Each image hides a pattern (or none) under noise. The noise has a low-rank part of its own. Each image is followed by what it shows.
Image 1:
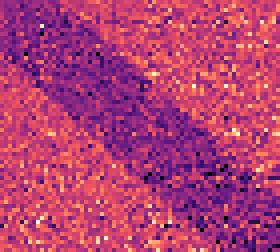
a diagonal band
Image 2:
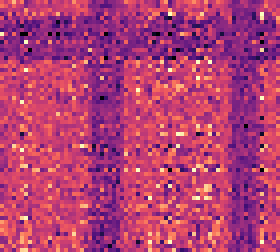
bands of rows crossing bands of columns
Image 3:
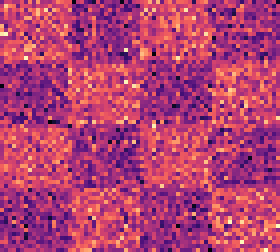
a checkerboard
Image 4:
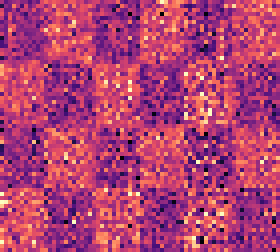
a checkerboard
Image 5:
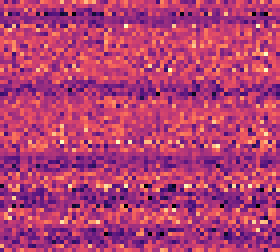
bands of rows
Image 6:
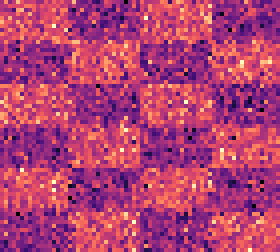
a checkerboard
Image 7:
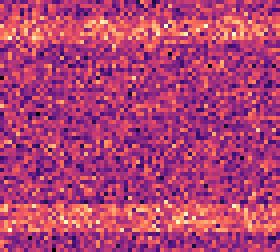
bands of rows
